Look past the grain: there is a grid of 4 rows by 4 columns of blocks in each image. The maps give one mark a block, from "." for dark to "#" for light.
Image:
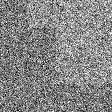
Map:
.###
..##
..##
....
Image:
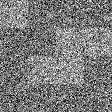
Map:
#...
..##
.##.
....
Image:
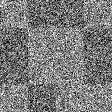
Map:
#..#
.##.
.##.
#.##
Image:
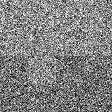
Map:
####
####
.#..
....
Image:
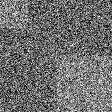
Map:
#...
....
..##
..##
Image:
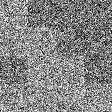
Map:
#...
##..
.##.
####
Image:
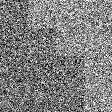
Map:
.###
..##
...#
...#
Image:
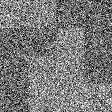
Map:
##..
..#.
.##.
.###
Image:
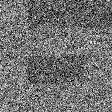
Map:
#...
####
#..#
####
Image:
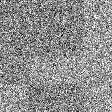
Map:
...#
...#
.###
#..#
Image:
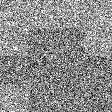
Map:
####
#..#
....
#...
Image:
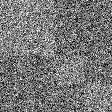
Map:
##..
##..
..#.
...#
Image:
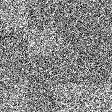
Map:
#...
.#..
....
#.##
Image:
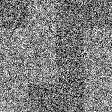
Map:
.#..
##.#
##.#
#..#
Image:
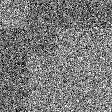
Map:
#...
..##
.###
.###
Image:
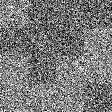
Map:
#...
...#
#.##
###.
